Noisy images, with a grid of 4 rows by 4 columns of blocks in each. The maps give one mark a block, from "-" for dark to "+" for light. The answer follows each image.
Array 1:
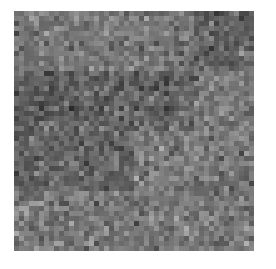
+++-
---+
--++
++++
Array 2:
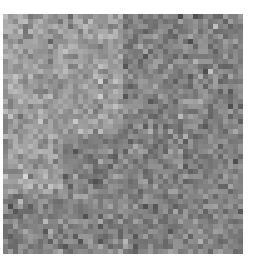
++--
++--
+---
----
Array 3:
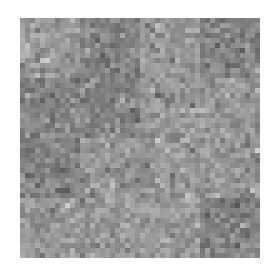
+-+-
--++
-+++
+++-
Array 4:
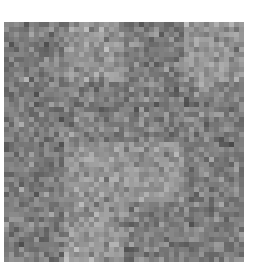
-+-+
----
-++-
-+--
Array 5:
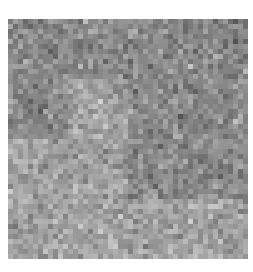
----
-+--
++--
++++
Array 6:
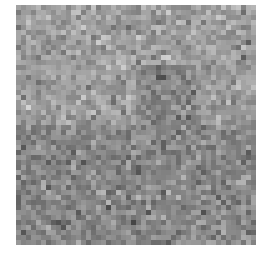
++++
++-+
----
----
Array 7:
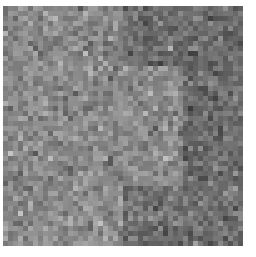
++--
+++-
+++-
++--
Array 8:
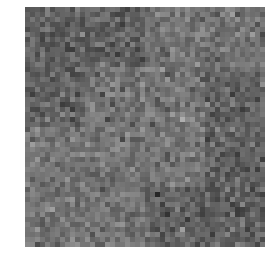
--++
-++-
+++-
++--
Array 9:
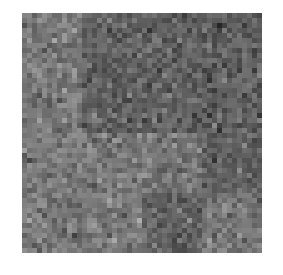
+---
+---
+++-
++-+
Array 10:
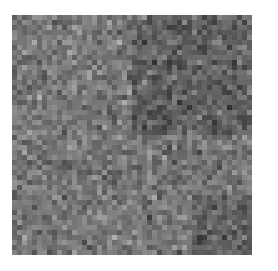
++--
++--
++++
+++-
